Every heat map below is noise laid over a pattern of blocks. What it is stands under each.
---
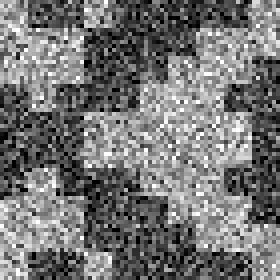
top and bottom mirror each other
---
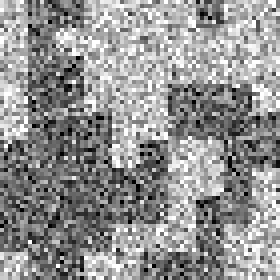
no symmetry
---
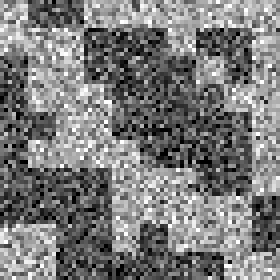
mirrored about the diagonal from the bottom left
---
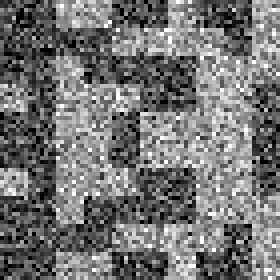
top and bottom mirror each other
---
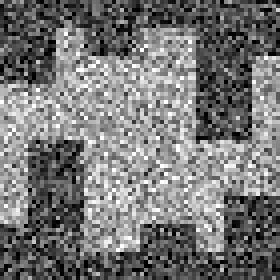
the same after a half turn
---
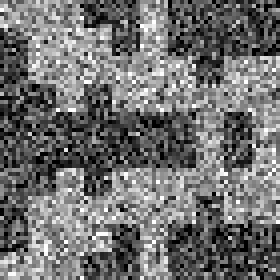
top and bottom mirror each other
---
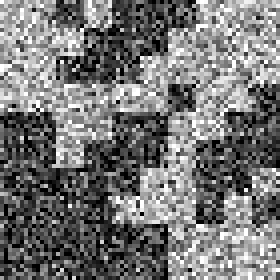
mirrored about the diagonal from the bottom left
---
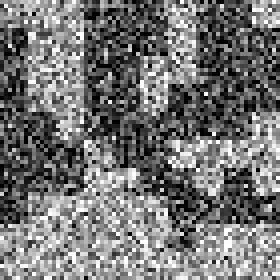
no symmetry
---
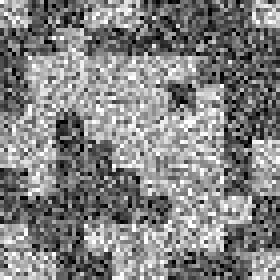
mirrored about the diagonal from the bottom left
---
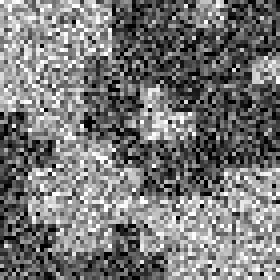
mirrored about the diagonal from the bottom left
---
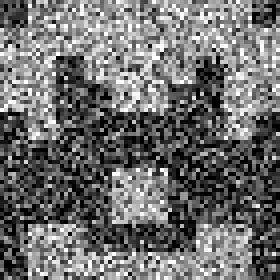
left and right mirror each other
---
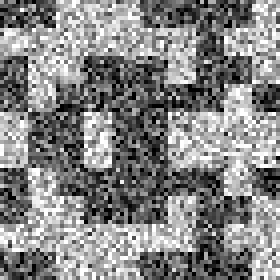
top and bottom mirror each other
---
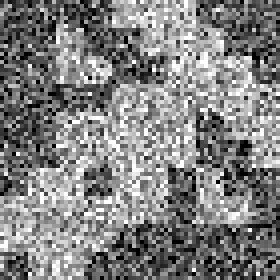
mirrored about the diagonal from the bottom left
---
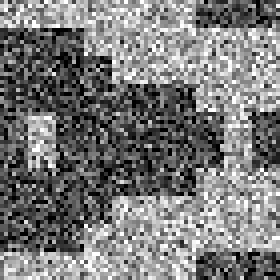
top and bottom mirror each other
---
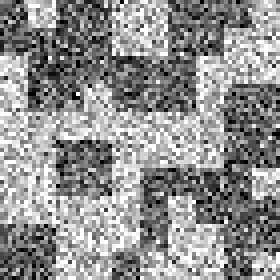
no symmetry
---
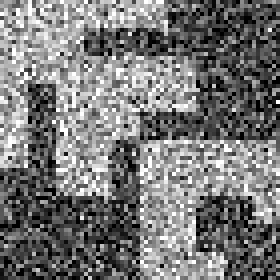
mirrored about the diagonal from the top left
